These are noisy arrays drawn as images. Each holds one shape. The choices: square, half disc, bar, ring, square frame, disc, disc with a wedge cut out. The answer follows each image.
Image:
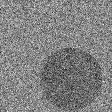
dark disc
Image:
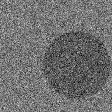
dark disc
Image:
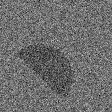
dark half disc
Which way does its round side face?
up and right
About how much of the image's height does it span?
half
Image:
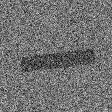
dark bar
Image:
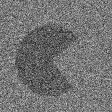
dark disc with a wedge cut out
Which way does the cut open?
right
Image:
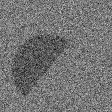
dark half disc
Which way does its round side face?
up and left
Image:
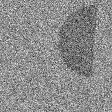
dark half disc
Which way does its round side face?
left
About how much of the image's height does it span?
two thirds
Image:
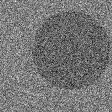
dark disc
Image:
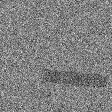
dark bar
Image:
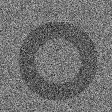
dark ring
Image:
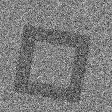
dark square frame
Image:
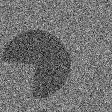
dark disc with a wedge cut out
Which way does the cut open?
down and left
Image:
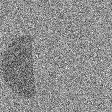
dark half disc
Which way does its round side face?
left
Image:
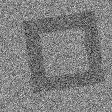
dark square frame
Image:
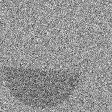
dark half disc
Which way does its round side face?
down
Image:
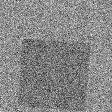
dark square
